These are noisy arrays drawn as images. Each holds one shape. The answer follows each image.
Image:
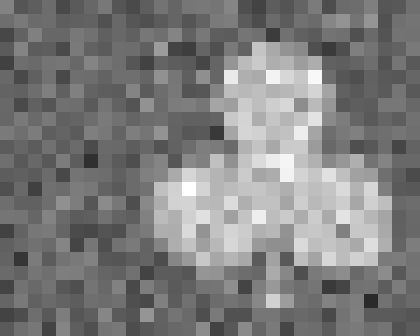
light club
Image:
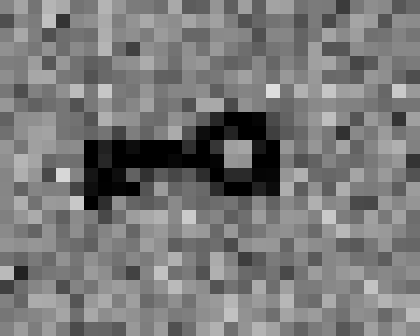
dark key
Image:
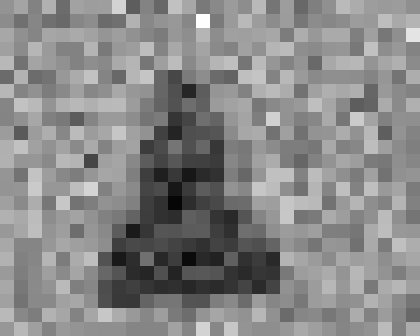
dark chess pawn
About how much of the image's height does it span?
two thirds
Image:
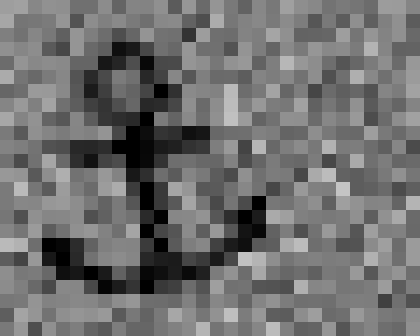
dark anchor
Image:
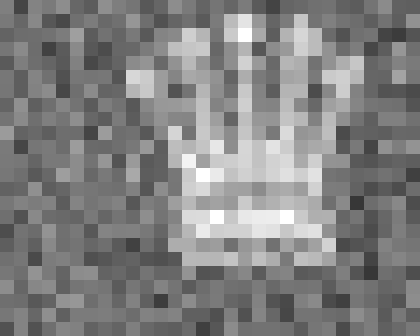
light chess queen
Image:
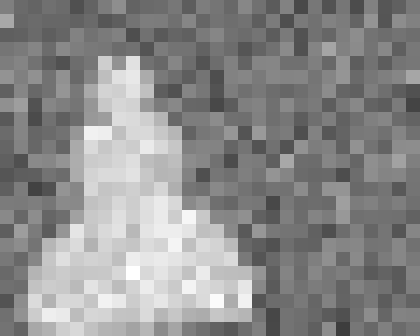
light chess pawn
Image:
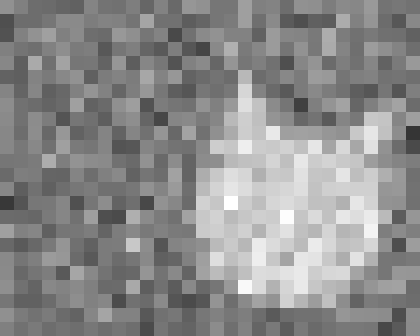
light cat's head
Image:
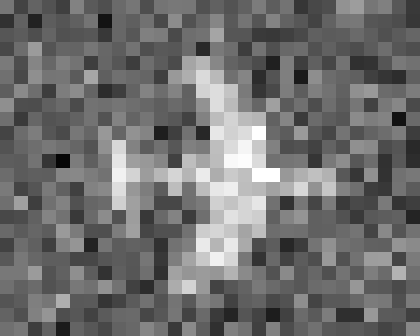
light airplane
